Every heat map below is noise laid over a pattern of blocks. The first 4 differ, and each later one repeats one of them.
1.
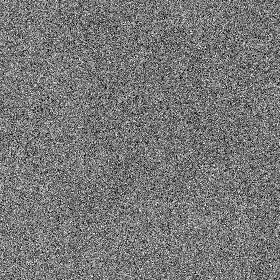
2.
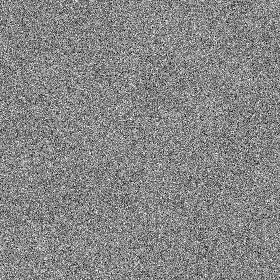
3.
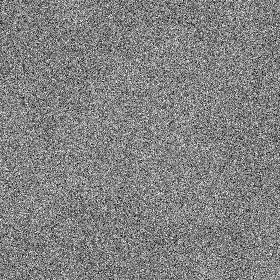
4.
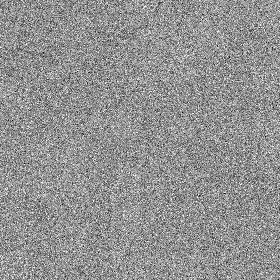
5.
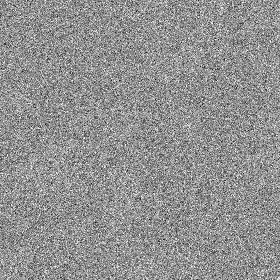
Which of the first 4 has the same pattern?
4
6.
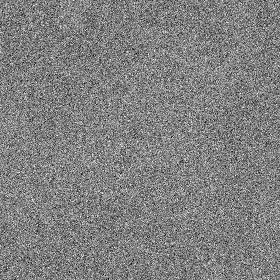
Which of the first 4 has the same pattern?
3
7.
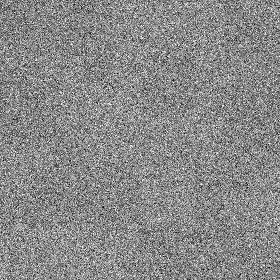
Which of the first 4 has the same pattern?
2
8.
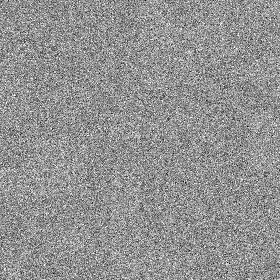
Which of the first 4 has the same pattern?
4
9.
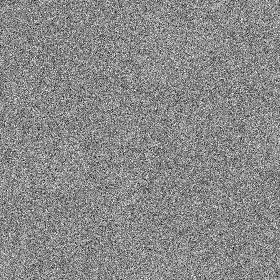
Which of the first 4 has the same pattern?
4
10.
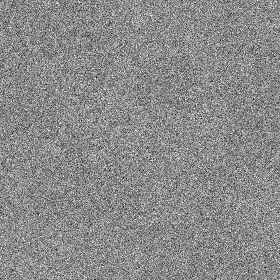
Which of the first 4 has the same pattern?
2
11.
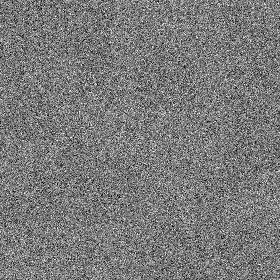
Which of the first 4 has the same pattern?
2
